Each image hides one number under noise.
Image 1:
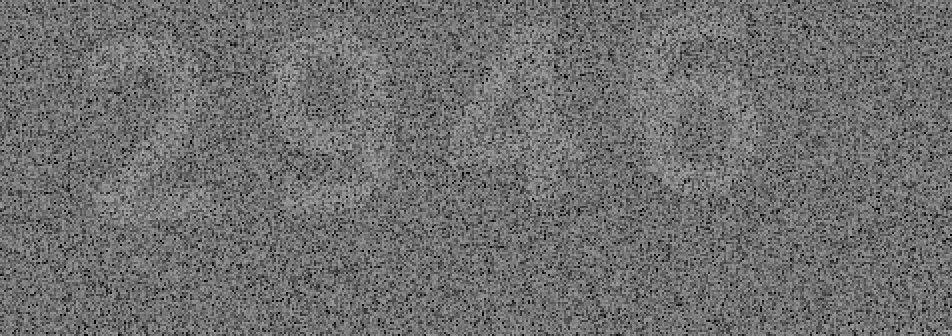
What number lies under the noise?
2946
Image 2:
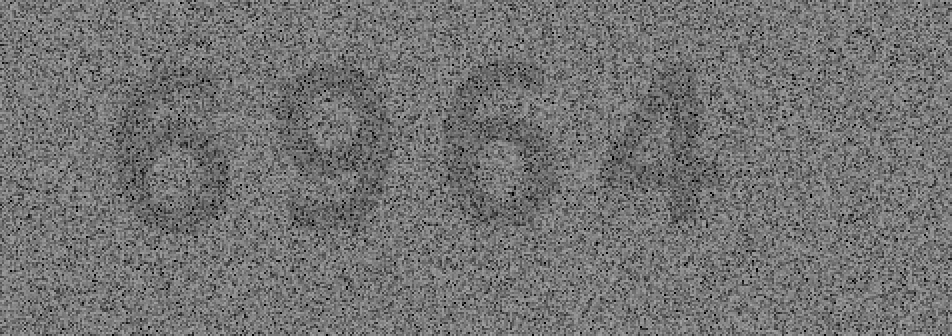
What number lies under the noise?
6964
